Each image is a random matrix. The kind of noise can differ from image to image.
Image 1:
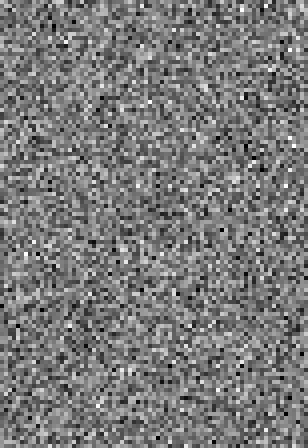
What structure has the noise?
independent entries
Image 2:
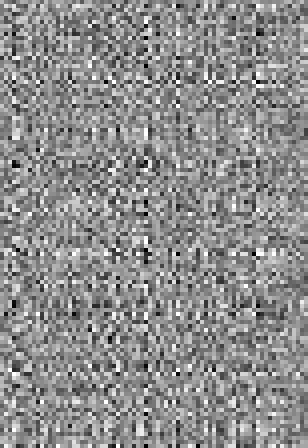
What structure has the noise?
low rank plus noise
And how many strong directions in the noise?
two
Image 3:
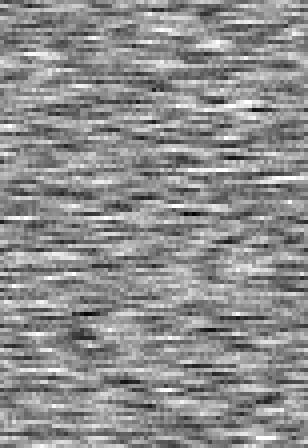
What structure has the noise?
streaked along the rows
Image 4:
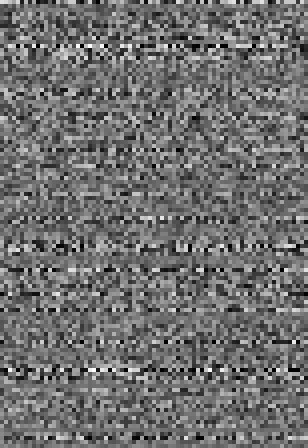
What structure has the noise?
rows of uneven size
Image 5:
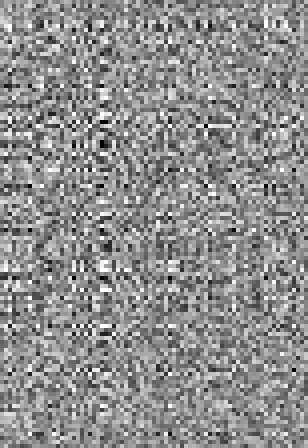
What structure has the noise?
low rank plus noise
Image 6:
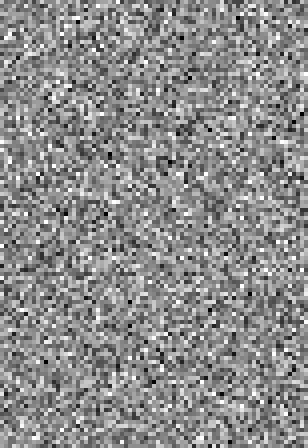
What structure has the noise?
independent entries
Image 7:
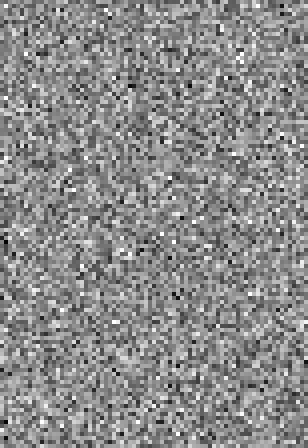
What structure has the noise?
independent entries
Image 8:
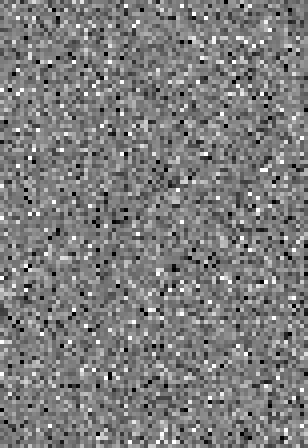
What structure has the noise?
heavy tails
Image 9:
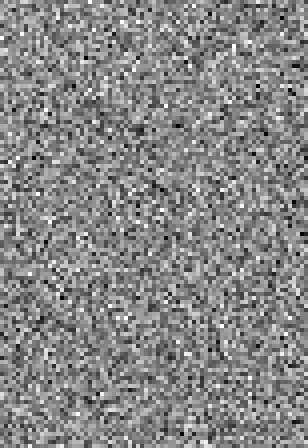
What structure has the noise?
independent entries
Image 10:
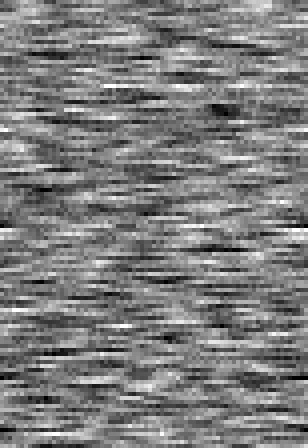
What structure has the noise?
streaked along the rows
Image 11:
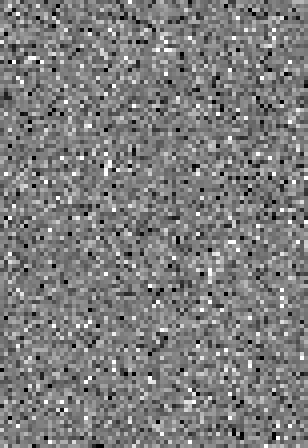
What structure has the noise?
heavy tails
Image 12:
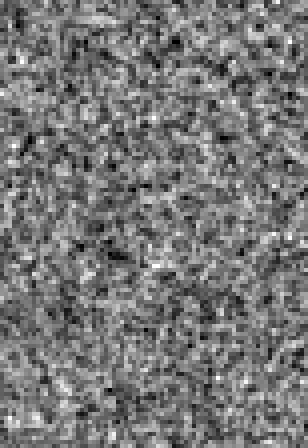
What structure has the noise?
blotchy
